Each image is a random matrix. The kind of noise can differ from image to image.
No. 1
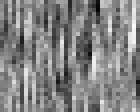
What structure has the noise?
streaked along the columns
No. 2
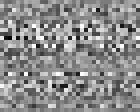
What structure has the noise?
rows of uneven size
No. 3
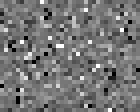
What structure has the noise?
heavy tails
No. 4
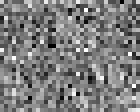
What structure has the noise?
low rank plus noise
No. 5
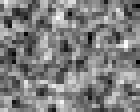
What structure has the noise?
blotchy
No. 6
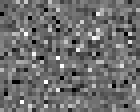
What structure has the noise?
heavy tails
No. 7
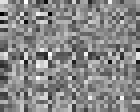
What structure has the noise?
low rank plus noise
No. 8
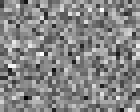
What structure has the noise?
independent entries
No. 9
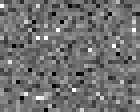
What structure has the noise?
heavy tails
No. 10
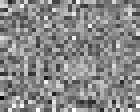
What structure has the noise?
low rank plus noise
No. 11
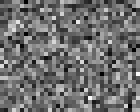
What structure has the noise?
independent entries
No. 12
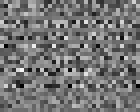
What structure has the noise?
rows of uneven size
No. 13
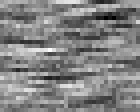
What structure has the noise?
streaked along the rows
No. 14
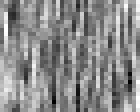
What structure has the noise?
streaked along the columns
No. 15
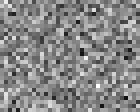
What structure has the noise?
independent entries
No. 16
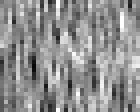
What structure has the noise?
streaked along the columns
